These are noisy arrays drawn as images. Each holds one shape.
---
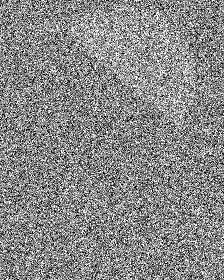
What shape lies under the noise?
half disc
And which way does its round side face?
up and right
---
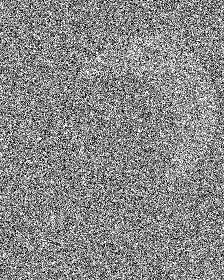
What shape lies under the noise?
crescent
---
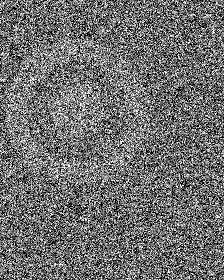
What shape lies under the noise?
bullseye
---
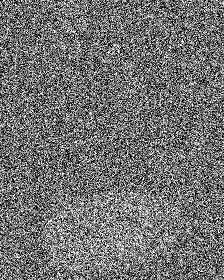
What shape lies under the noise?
ellipse
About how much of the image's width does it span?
two thirds
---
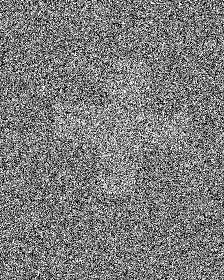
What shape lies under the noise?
cross
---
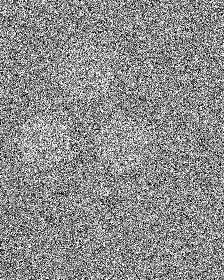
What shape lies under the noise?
three dots
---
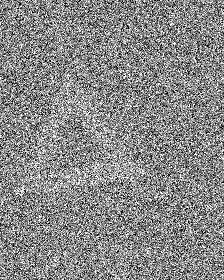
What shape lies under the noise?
triangle frame
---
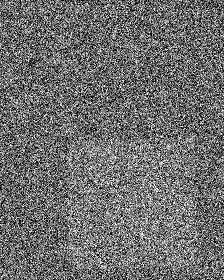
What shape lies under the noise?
square
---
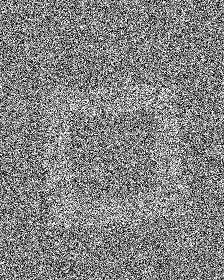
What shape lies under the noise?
square frame
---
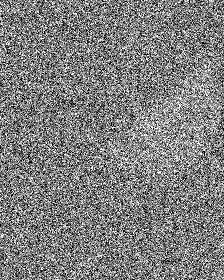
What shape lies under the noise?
half disc
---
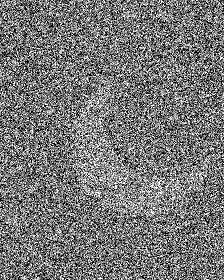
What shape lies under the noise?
crescent
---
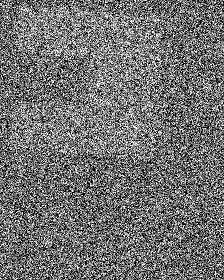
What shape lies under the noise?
square with a notch
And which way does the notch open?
left
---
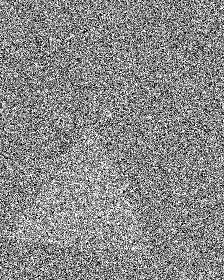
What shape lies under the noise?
triangle
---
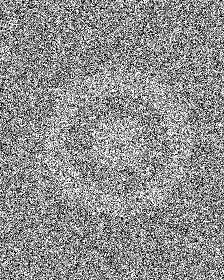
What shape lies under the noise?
bullseye
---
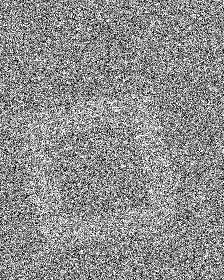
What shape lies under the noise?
square frame
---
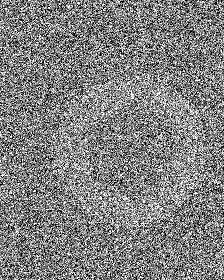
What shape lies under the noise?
ring
